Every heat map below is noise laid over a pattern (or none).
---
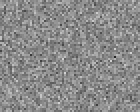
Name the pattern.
only noise
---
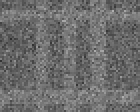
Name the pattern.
bands of rows crossing bands of columns
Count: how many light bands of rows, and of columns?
2 and 3
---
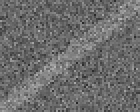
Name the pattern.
a diagonal band
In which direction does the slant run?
bottom left to top right
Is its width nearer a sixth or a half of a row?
a sixth
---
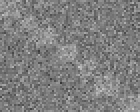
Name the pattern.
blocks along the diagonal
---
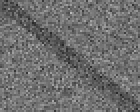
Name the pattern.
a diagonal band
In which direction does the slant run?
top left to bottom right
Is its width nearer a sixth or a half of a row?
a sixth
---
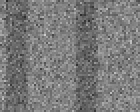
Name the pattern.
bands of columns
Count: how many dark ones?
2
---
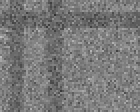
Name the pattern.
bands of rows crossing bands of columns
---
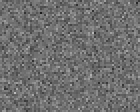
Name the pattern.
only noise
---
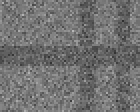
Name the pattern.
bands of rows crossing bands of columns
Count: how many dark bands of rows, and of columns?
1 and 2
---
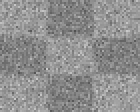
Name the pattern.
a checkerboard
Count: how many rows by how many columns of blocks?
3 by 3
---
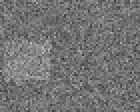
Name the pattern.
one block
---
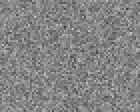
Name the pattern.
only noise
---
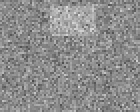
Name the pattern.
one block
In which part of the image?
top middle
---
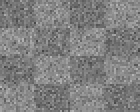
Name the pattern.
a checkerboard
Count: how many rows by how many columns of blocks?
4 by 4
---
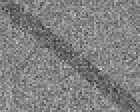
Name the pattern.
a diagonal band
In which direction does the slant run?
top left to bottom right
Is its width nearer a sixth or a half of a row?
a sixth
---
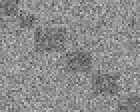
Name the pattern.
blocks along the diagonal
